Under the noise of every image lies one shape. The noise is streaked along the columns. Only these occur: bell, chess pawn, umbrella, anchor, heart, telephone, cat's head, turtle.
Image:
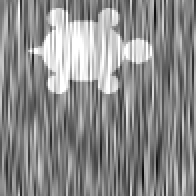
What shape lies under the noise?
turtle
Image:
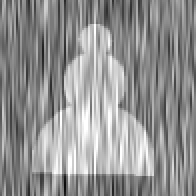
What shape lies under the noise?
chess pawn
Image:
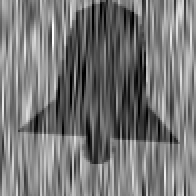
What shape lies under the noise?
bell
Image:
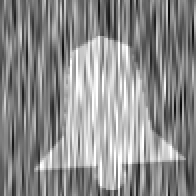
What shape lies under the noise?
bell
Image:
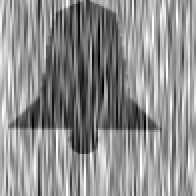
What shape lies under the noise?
bell
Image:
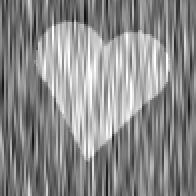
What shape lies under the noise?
heart
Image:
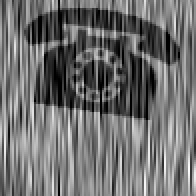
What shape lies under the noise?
telephone
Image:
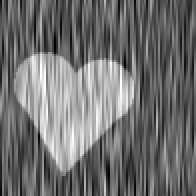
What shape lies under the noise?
heart
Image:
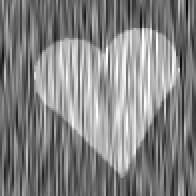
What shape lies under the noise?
heart
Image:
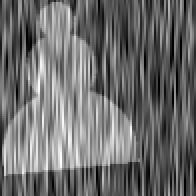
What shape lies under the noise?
chess pawn
